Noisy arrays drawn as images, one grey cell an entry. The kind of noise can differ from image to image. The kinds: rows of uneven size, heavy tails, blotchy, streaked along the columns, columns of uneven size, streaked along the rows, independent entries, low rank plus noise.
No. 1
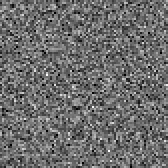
low rank plus noise
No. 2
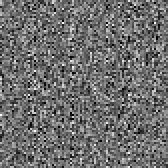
columns of uneven size
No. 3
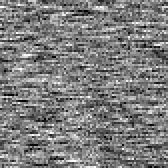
streaked along the rows
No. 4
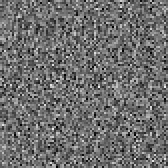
low rank plus noise
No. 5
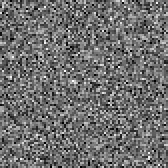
independent entries
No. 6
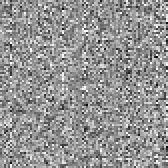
columns of uneven size
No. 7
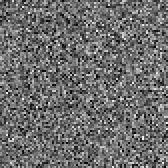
independent entries
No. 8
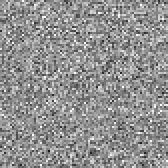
low rank plus noise
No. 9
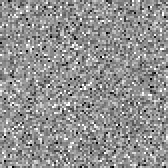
heavy tails
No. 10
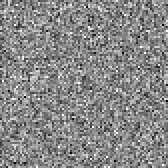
low rank plus noise
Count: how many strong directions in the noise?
one
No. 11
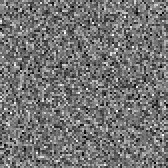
independent entries
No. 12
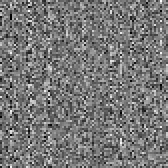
columns of uneven size
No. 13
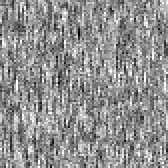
streaked along the columns
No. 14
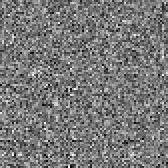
low rank plus noise
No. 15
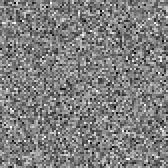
independent entries
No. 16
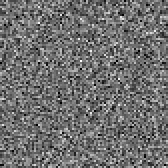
low rank plus noise
